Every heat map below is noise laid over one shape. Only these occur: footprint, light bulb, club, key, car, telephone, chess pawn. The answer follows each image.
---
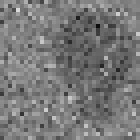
light bulb
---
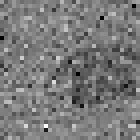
telephone
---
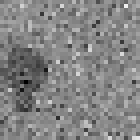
light bulb
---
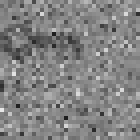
key
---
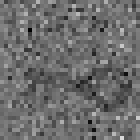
key
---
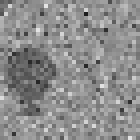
light bulb
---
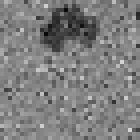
car
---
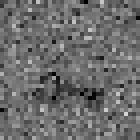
key
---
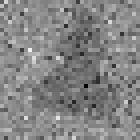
chess pawn
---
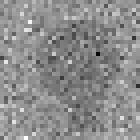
light bulb
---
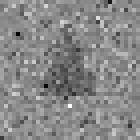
chess pawn
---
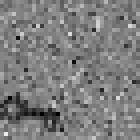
key
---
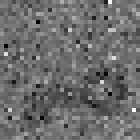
key
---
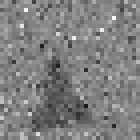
chess pawn
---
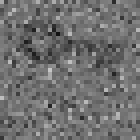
key
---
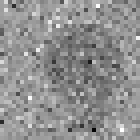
light bulb
